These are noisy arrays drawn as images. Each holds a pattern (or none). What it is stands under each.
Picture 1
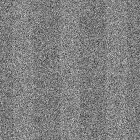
vertical stripes
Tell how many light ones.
3
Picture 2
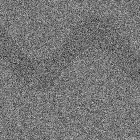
a wavy band
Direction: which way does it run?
left to right
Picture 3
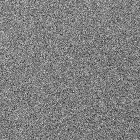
a smooth slope
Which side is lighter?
top left
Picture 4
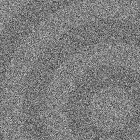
rings round one point
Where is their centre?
bottom right
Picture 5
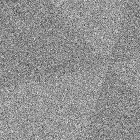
spokes from one point
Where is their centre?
middle right
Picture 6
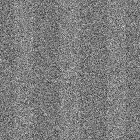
vertical stripes
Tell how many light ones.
3
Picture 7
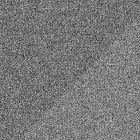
a sharp edge
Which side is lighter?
bottom right
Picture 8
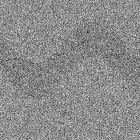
a wavy band
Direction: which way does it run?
left to right
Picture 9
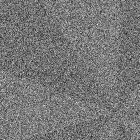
spokes from one point
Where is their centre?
bottom right
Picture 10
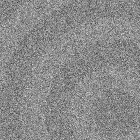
rings round one point
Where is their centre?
bottom right
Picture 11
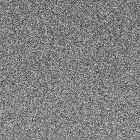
a smooth slope
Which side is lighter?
bottom
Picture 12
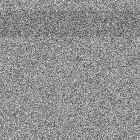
one horizontal stripe
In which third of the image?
top
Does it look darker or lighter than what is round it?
darker
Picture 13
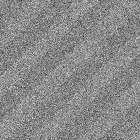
diagonal stripes
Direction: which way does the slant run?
bottom left to top right
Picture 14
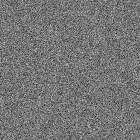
only noise
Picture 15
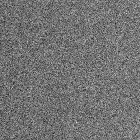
a smooth slope
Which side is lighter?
right
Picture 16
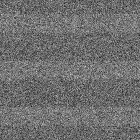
horizontal stripes
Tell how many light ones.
3
